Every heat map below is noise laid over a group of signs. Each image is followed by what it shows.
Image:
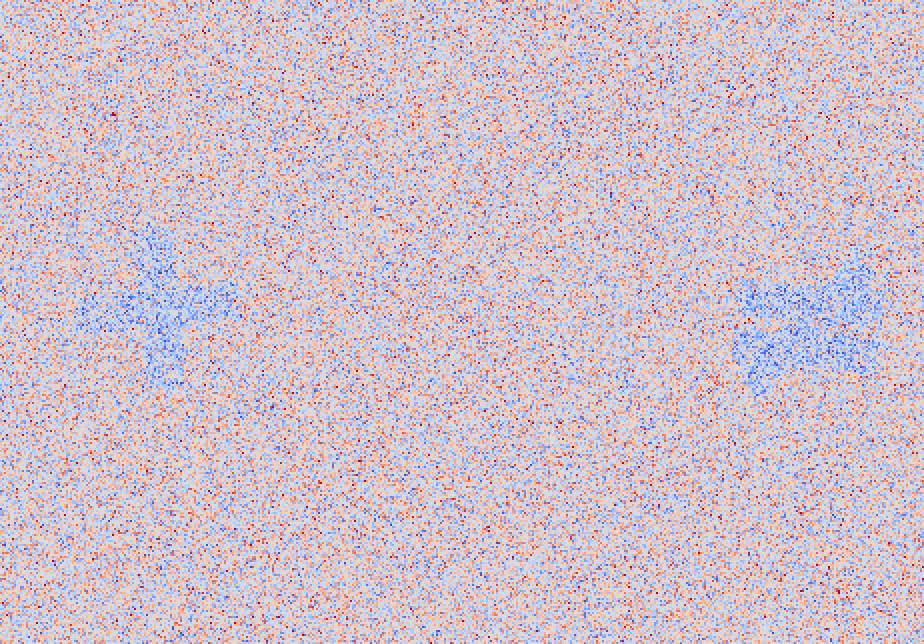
middle left: plus sign; middle right: not-equal sign
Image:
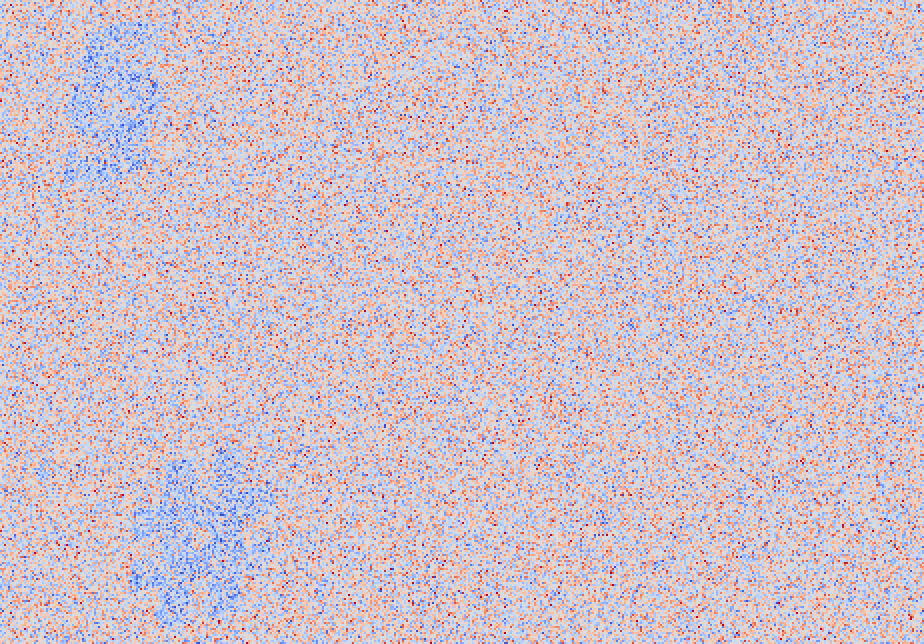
top left: section sign; bottom left: hash sign
